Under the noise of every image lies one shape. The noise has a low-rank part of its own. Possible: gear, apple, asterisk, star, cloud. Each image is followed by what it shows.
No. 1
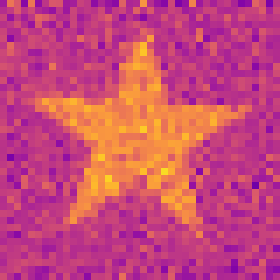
light star
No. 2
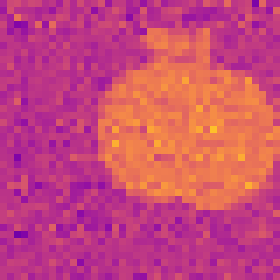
light apple
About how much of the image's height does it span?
two thirds
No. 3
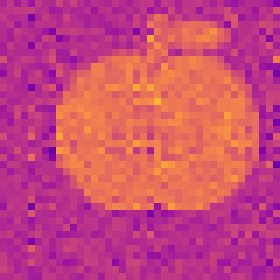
light apple
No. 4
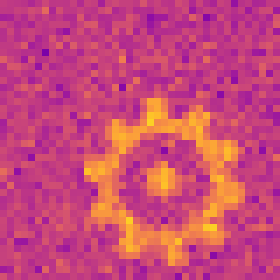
light gear
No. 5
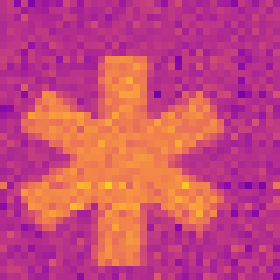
light asterisk
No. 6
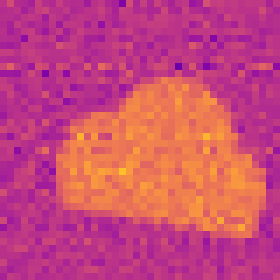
light cloud
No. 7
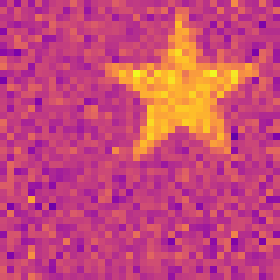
light star
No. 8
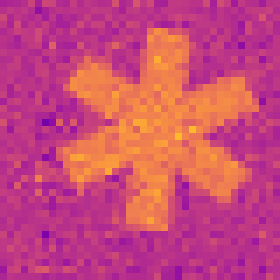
light asterisk
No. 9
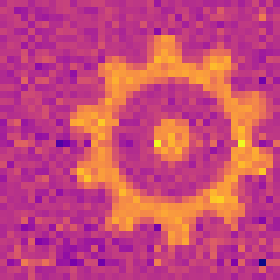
light gear
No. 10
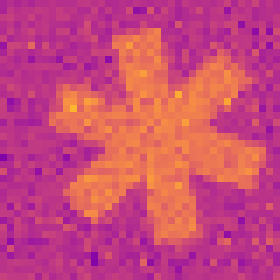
light asterisk
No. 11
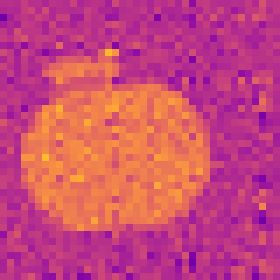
light apple
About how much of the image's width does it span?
two thirds
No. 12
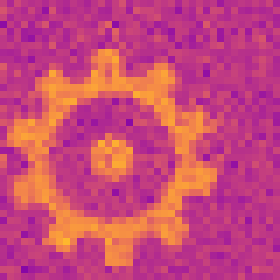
light gear
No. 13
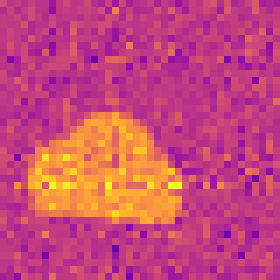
light cloud
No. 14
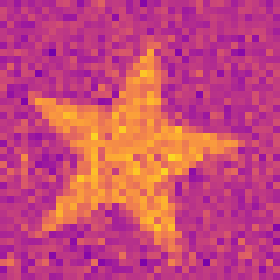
light star
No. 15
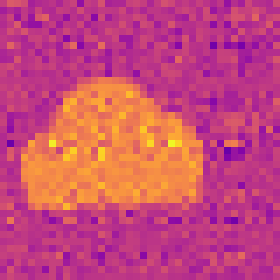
light cloud
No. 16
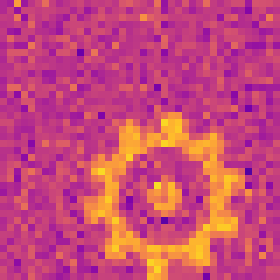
light gear
